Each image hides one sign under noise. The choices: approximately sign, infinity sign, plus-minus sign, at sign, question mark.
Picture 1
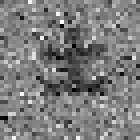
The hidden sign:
plus-minus sign
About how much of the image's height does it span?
half
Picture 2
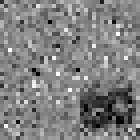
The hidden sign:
infinity sign
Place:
bottom right
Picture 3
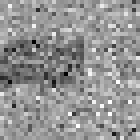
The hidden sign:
approximately sign
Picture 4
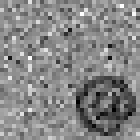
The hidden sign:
at sign
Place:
bottom right
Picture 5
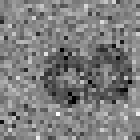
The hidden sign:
infinity sign
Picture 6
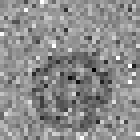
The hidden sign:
at sign
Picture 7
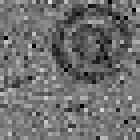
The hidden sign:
at sign
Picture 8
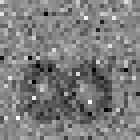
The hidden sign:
infinity sign
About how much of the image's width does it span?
two thirds
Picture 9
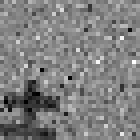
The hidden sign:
plus-minus sign
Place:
bottom left
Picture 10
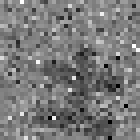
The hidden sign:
plus-minus sign
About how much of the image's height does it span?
two thirds
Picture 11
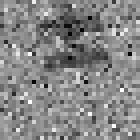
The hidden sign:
plus-minus sign
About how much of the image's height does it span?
half
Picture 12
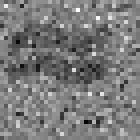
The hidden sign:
approximately sign
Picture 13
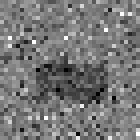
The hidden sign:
approximately sign
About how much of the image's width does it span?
half
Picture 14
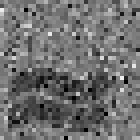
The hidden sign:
approximately sign
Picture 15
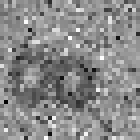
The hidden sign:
infinity sign
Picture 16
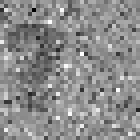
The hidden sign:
question mark
